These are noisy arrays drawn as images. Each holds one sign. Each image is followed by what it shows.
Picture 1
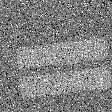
equals sign
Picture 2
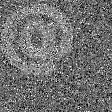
at sign
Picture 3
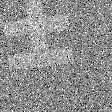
plus-minus sign
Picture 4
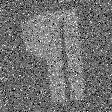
pilcrow
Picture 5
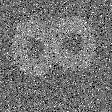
infinity sign
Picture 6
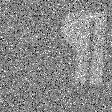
pilcrow
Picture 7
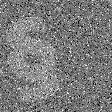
section sign
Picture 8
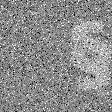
section sign
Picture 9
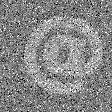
at sign
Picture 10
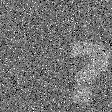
question mark
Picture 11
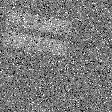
equals sign
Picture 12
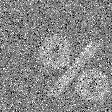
percent sign
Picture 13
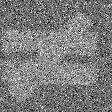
not-equal sign
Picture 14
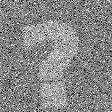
question mark
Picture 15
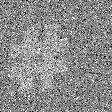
hash sign
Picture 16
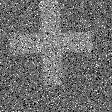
plus sign
